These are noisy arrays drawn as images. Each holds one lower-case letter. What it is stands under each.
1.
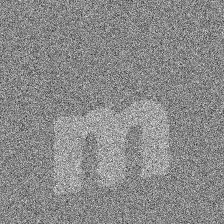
m
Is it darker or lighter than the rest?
lighter
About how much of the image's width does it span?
half
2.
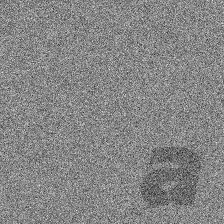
a
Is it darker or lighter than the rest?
darker
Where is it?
bottom right
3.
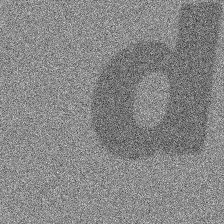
d
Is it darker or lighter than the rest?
darker
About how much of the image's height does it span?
two thirds
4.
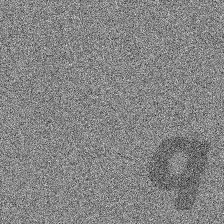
q
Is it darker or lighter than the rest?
darker
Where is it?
bottom right
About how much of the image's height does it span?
a third
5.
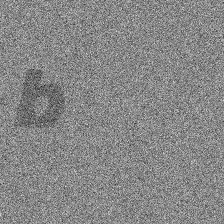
b
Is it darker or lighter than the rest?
darker
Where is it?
middle left
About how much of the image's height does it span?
a quarter
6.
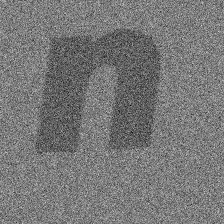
n
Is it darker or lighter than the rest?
darker
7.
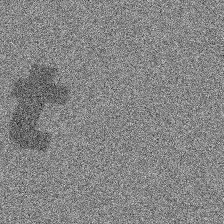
t
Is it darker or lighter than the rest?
darker
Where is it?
middle left
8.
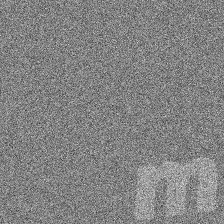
m
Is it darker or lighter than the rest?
lighter
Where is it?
bottom right
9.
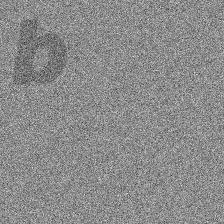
b
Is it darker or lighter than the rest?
darker
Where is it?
top left
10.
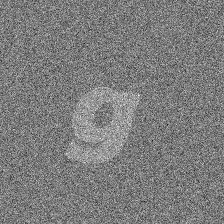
g
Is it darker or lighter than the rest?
lighter
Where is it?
centre
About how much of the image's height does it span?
a third
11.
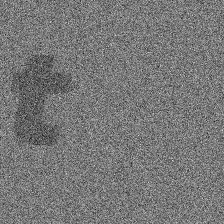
t
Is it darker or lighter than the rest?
darker
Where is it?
middle left
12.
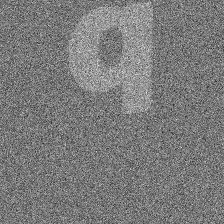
q
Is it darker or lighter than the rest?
lighter
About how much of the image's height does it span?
half
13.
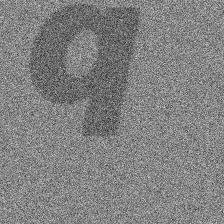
q
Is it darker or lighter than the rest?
darker
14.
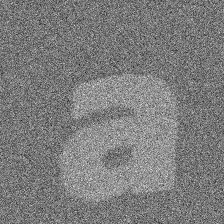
a
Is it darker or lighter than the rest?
lighter
